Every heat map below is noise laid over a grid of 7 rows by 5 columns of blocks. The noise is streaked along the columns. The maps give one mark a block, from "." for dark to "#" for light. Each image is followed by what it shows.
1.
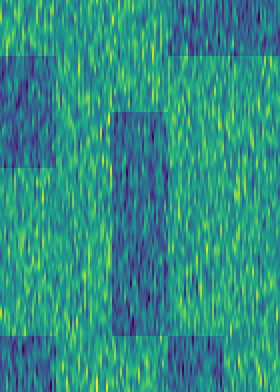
# # # . .
. # # # #
. # . # #
# # . # #
# # . # #
# # . # #
. # # . #
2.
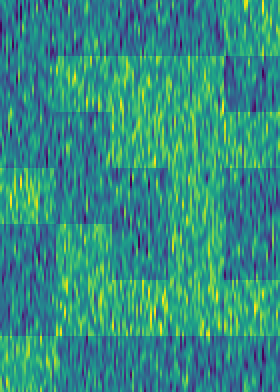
. . . . #
. # # # .
. . # # #
# . . # .
. # . # .
. # # # #
# . . . .
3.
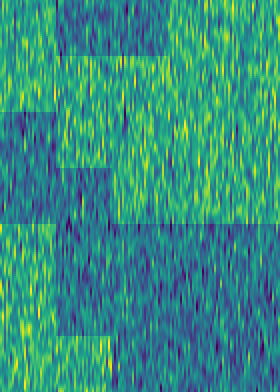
# . . # #
# # # # #
. # # # #
. . # # #
# . . . .
# . . . .
# # . . .
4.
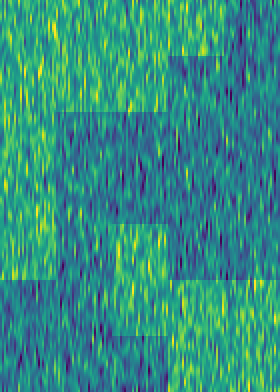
# # # # .
# # # . .
# . . . .
# . . . .
# . # . .
. . # # #
. . . # #
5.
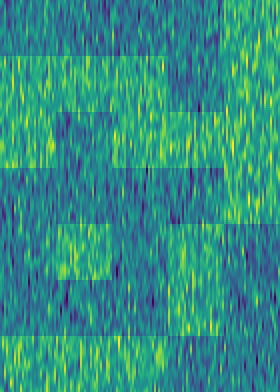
. . . . #
# # # . #
# . # # #
. . . . #
. # . # .
. . . # .
# # # . .
